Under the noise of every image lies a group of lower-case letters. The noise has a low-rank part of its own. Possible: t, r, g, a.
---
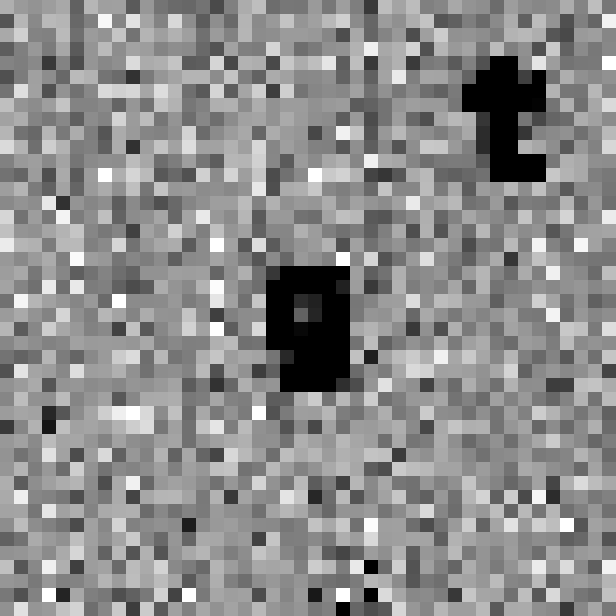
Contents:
top right: t; centre: g
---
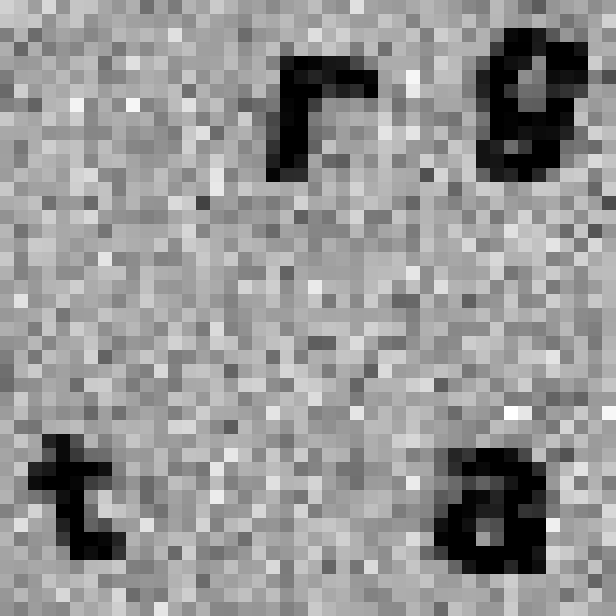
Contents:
top middle: r; top right: g; bottom left: t; bottom right: a
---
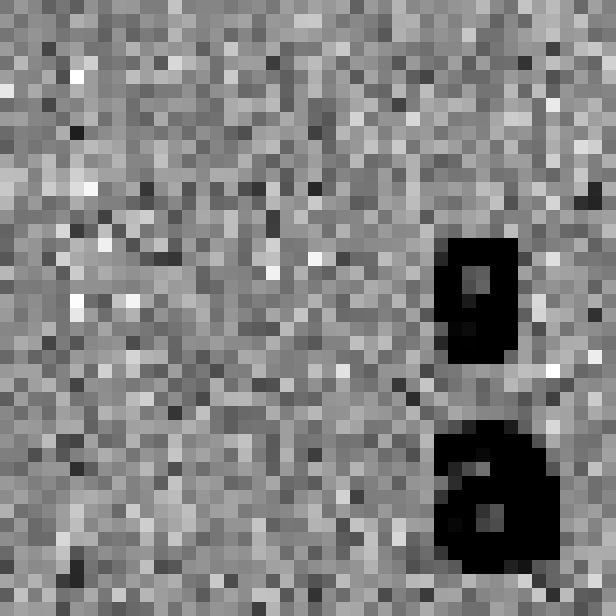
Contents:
middle right: g; bottom right: a
